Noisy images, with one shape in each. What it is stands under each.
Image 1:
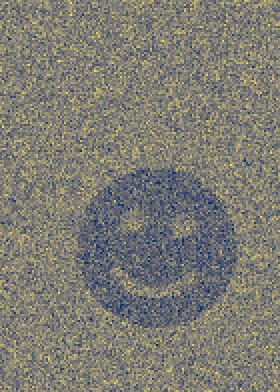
dark smiling face
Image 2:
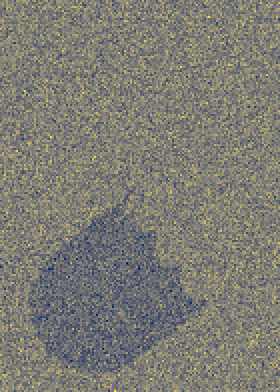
dark ghost
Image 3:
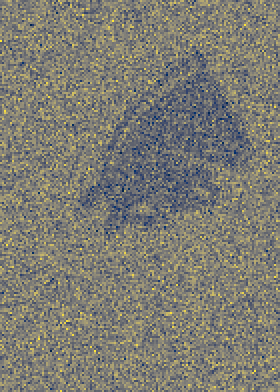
dark chess knight
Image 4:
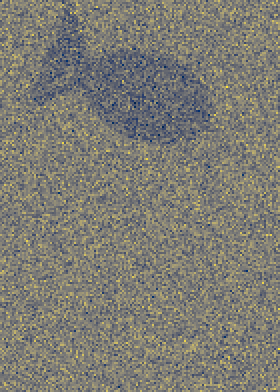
dark fish
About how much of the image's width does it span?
two thirds
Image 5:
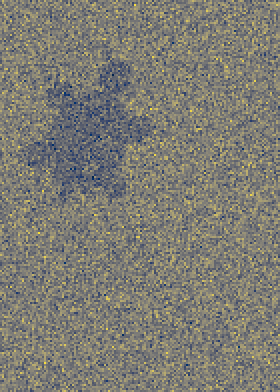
dark turtle
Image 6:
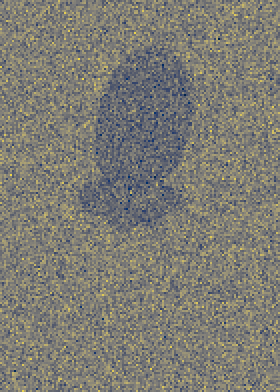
dark footprint
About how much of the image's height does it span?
half
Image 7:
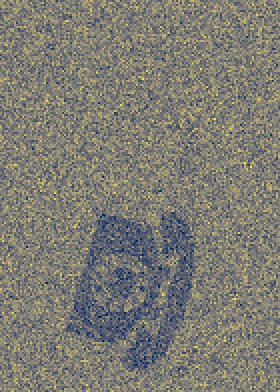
dark telephone
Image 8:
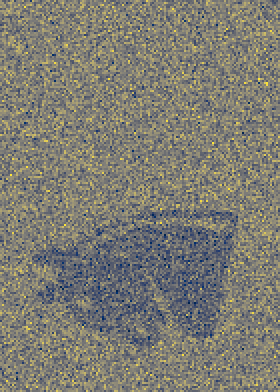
dark chess knight
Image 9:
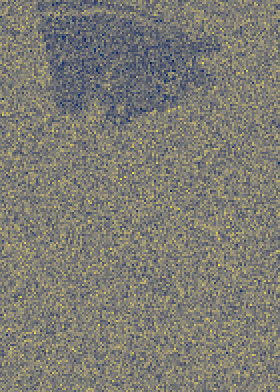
dark chess knight
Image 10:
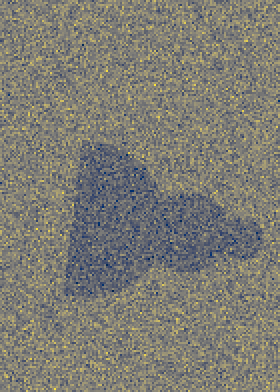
dark chess pawn
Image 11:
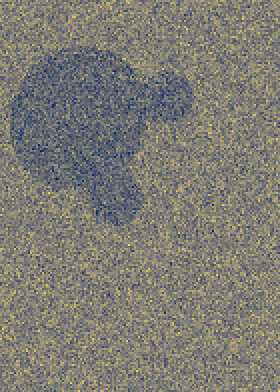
dark bear's head
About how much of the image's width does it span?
two thirds
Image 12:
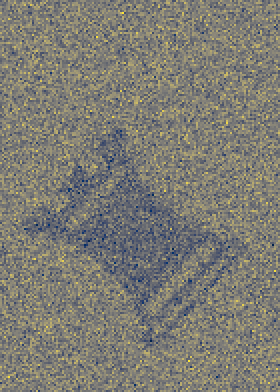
dark chess rook
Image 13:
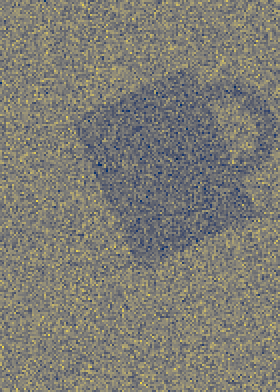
dark cup
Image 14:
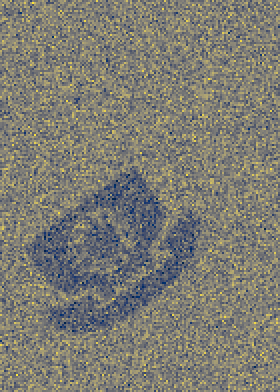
dark telephone
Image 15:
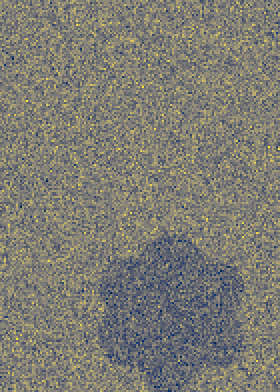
dark flower
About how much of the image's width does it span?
half
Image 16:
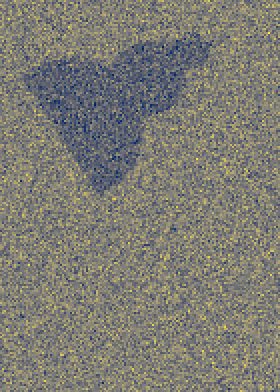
dark chess pawn
